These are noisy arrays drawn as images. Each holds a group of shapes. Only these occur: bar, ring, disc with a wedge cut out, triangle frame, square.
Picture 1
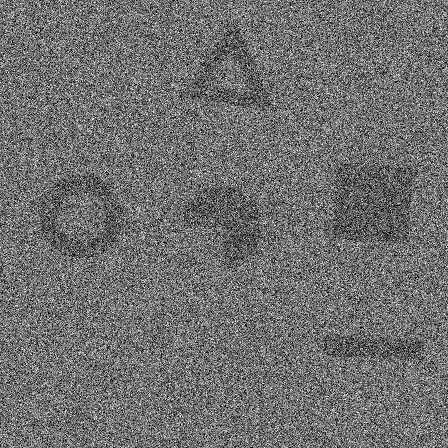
top middle: dark triangle frame; middle left: dark ring; centre: dark disc with a wedge cut out; middle right: dark square; bottom right: dark bar
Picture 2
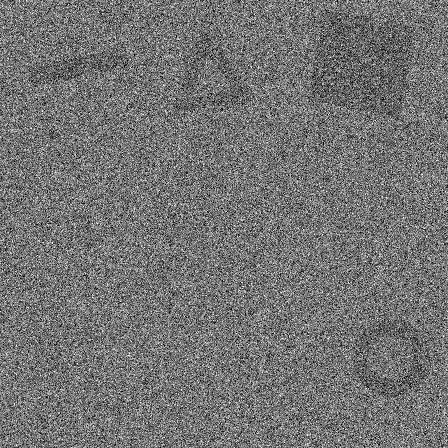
top left: dark bar; top middle: dark triangle frame; top right: dark square; bottom right: dark ring
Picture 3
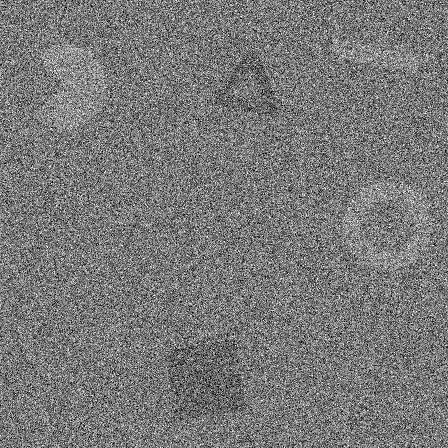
top left: light disc with a wedge cut out; top middle: dark triangle frame; top right: light bar; middle right: light ring; bottom middle: dark square
